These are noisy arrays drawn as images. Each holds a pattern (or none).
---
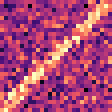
a diagonal band
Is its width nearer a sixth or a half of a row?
a sixth
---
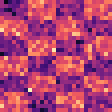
a checkerboard
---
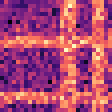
bands of rows crossing bands of columns
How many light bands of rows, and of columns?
2 and 2
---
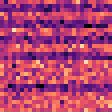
bands of rows
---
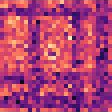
bands of rows crossing bands of columns
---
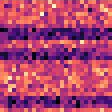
bands of rows
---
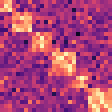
blocks along the diagonal
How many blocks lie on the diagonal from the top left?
6
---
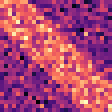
a diagonal band
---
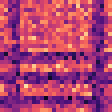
bands of rows crossing bands of columns
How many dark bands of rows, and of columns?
3 and 2
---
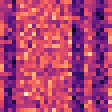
bands of columns
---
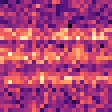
bands of rows
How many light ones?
3
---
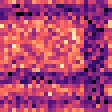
bands of rows crossing bands of columns
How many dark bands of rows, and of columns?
3 and 1
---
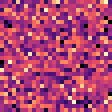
only noise
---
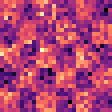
a checkerboard
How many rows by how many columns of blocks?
5 by 6
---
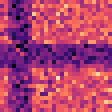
bands of rows crossing bands of columns
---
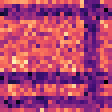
bands of rows crossing bands of columns
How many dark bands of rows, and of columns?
3 and 1
